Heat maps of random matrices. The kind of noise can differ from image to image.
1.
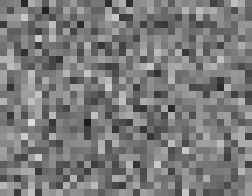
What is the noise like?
independent entries
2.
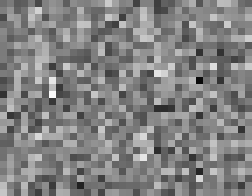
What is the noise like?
low rank plus noise
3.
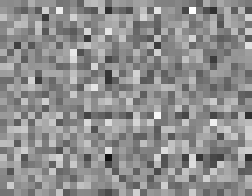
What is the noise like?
low rank plus noise
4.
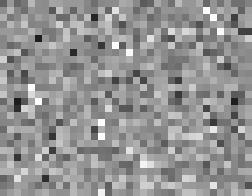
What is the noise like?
heavy tails
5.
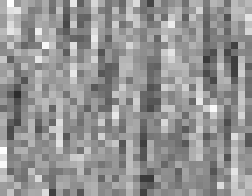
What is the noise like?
streaked along the columns
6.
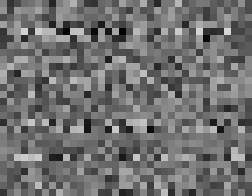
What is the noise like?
rows of uneven size
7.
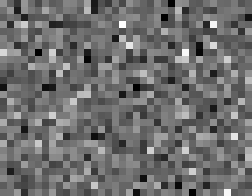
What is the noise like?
heavy tails
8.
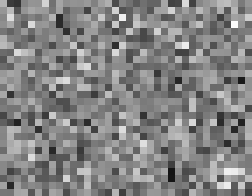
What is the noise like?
low rank plus noise
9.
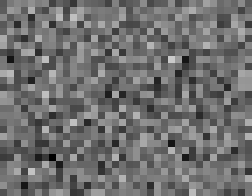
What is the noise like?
independent entries
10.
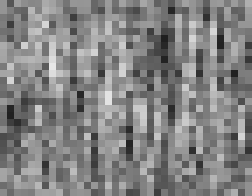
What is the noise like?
streaked along the columns
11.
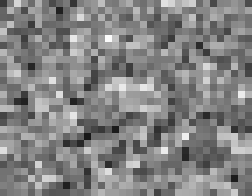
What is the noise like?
blotchy
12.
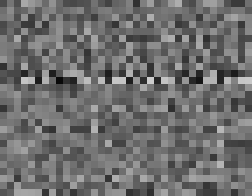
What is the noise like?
rows of uneven size
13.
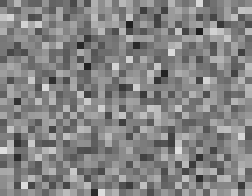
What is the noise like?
independent entries
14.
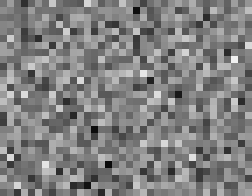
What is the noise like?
independent entries
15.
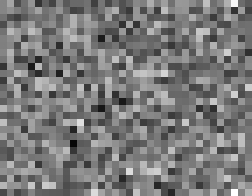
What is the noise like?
independent entries
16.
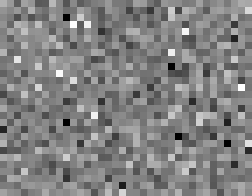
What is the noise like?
heavy tails
